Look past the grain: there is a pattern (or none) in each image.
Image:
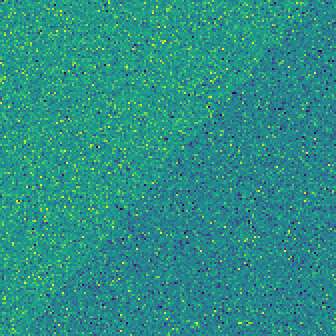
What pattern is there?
a sharp edge
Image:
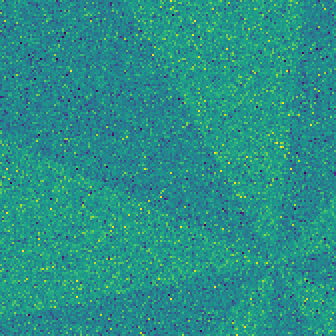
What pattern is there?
spokes from one point
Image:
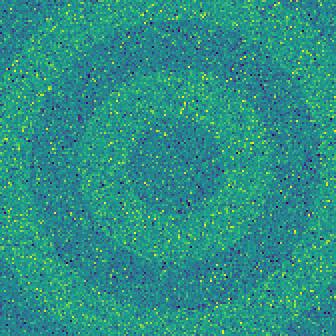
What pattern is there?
rings round one point
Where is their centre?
centre
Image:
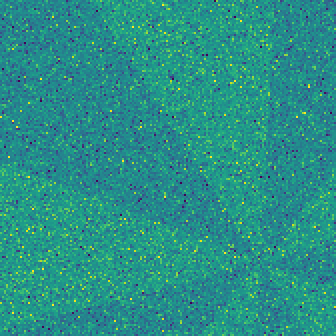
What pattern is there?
spokes from one point
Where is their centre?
bottom right
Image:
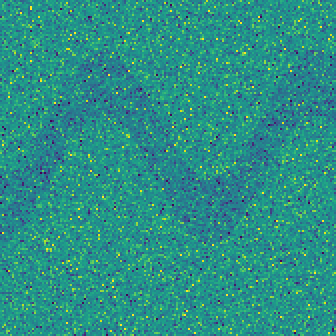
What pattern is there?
a wavy band
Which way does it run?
left to right
